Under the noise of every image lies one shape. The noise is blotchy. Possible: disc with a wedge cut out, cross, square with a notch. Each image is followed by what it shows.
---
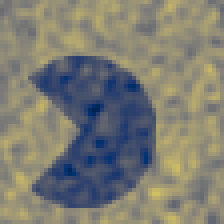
dark disc with a wedge cut out
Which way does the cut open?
left
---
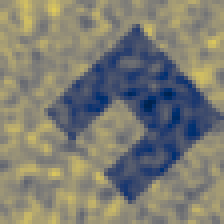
dark square with a notch
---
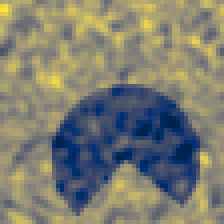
dark disc with a wedge cut out
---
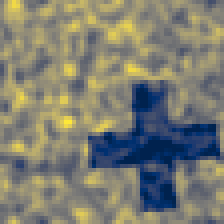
dark cross
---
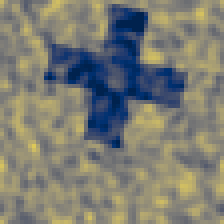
dark cross
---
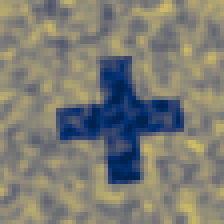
dark cross
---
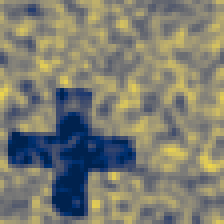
dark cross
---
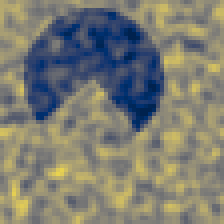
dark disc with a wedge cut out
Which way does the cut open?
down
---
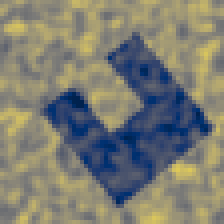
dark square with a notch
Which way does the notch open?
up and left
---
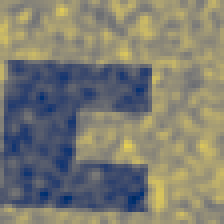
dark square with a notch
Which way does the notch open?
right
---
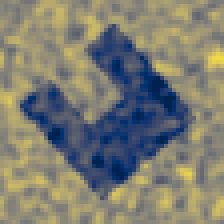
dark square with a notch
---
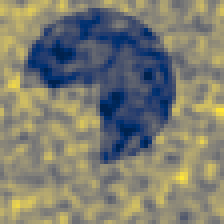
dark disc with a wedge cut out
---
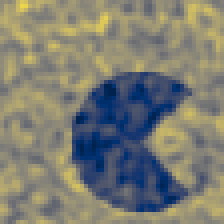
dark disc with a wedge cut out
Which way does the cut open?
right
